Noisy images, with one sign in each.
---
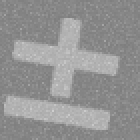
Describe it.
light plus-minus sign
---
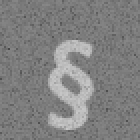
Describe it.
light section sign
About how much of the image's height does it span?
two thirds
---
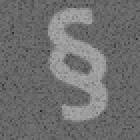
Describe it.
light section sign
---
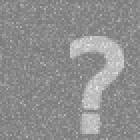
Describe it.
light question mark
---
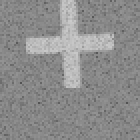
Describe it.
light plus sign
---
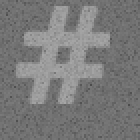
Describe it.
light hash sign
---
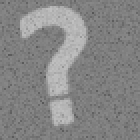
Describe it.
light question mark
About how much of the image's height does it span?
nearly all
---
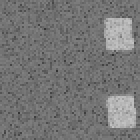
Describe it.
light colon
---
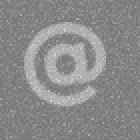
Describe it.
light at sign
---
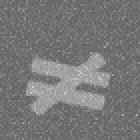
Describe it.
light not-equal sign
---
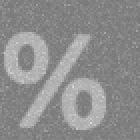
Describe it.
light percent sign
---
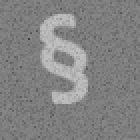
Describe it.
light section sign
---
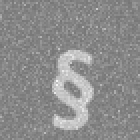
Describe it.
light section sign
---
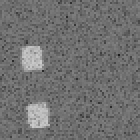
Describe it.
light colon
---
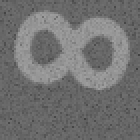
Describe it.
light infinity sign
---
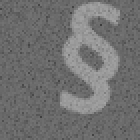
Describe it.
light section sign
